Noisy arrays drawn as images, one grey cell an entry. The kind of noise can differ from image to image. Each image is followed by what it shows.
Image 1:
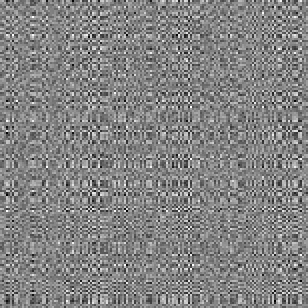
low rank plus noise
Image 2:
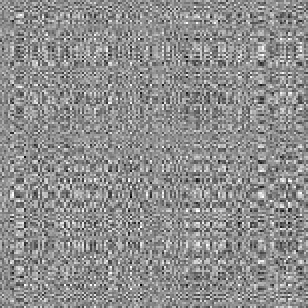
low rank plus noise
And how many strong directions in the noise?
two
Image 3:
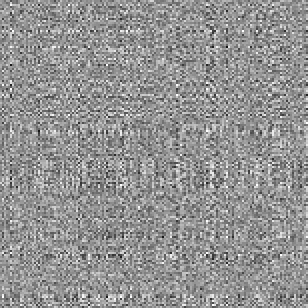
low rank plus noise
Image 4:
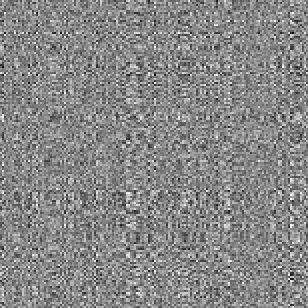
low rank plus noise
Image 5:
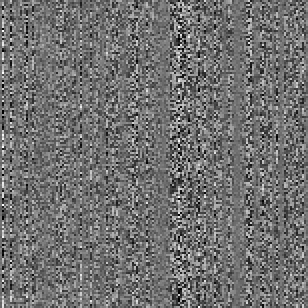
columns of uneven size
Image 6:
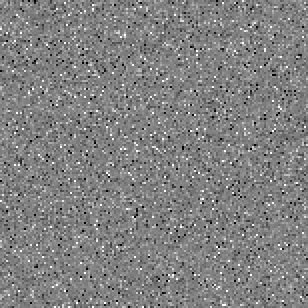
heavy tails
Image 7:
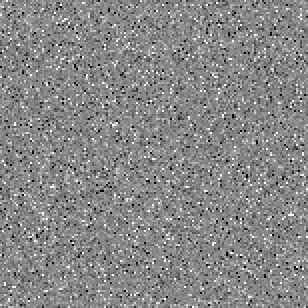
heavy tails
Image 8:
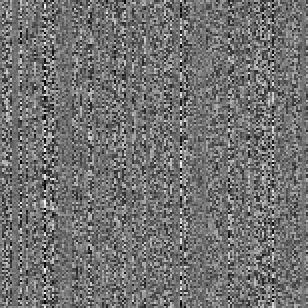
columns of uneven size
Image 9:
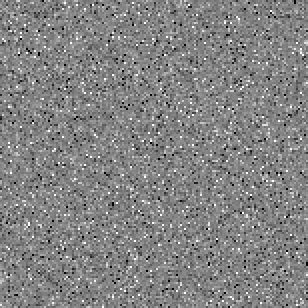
heavy tails
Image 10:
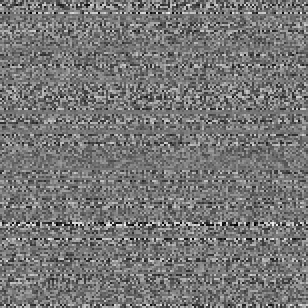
rows of uneven size
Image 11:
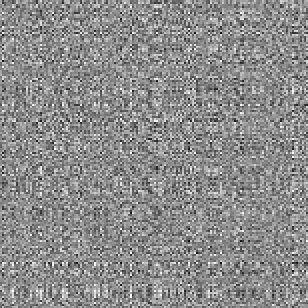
low rank plus noise
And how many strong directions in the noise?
three or four
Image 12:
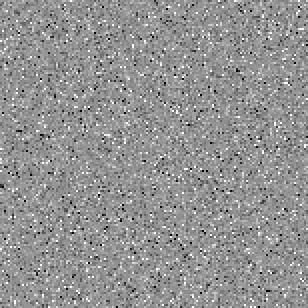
heavy tails
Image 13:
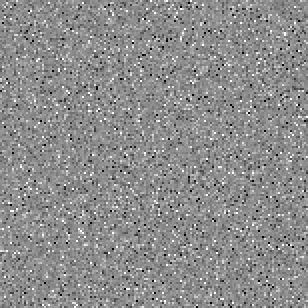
heavy tails
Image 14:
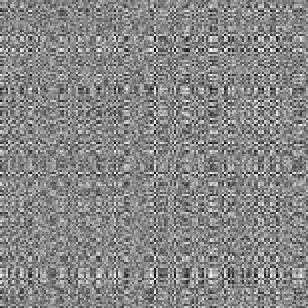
low rank plus noise
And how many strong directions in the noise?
one
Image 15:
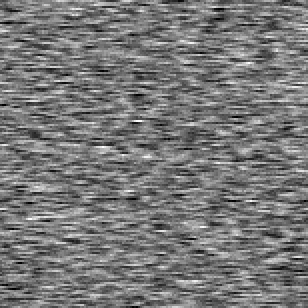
streaked along the rows
